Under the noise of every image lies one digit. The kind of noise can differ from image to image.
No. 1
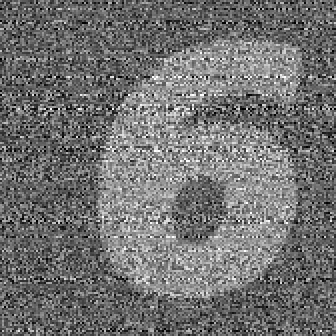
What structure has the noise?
rows of uneven size
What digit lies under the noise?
6
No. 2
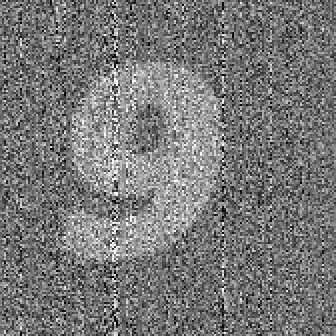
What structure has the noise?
columns of uneven size
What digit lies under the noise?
9
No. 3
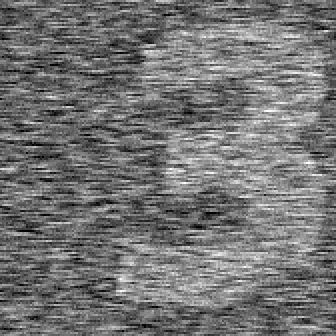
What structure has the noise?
streaked along the rows
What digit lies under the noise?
3
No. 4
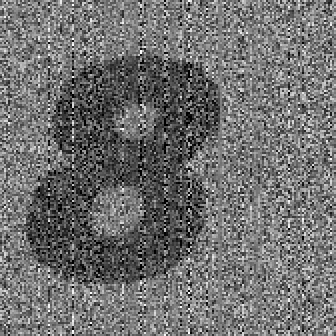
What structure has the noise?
columns of uneven size
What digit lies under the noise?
8
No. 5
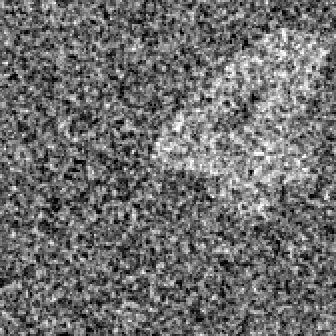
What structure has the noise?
blotchy
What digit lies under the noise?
4
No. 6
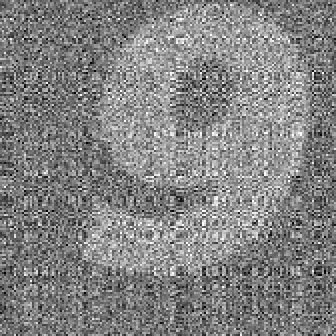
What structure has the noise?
low rank plus noise
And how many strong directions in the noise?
one
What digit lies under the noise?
9
